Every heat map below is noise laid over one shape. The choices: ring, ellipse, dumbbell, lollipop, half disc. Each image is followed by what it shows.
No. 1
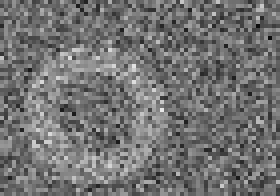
light ring
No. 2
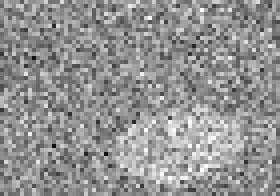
light ellipse
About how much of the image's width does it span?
half
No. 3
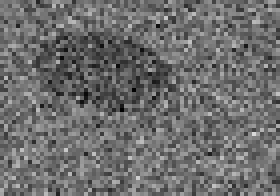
dark ellipse
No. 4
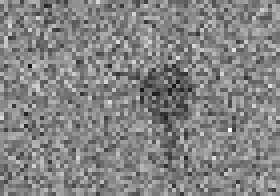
dark lollipop
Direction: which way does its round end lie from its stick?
up
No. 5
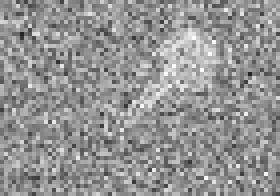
light lollipop
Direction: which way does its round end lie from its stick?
up and right
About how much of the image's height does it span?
half
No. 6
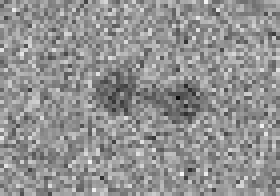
dark dumbbell, centre
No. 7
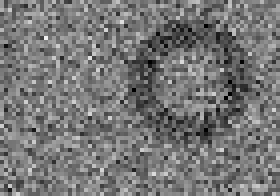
dark ring
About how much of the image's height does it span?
two thirds
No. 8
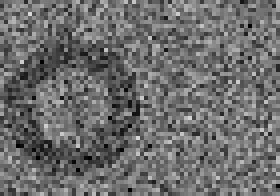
dark ring
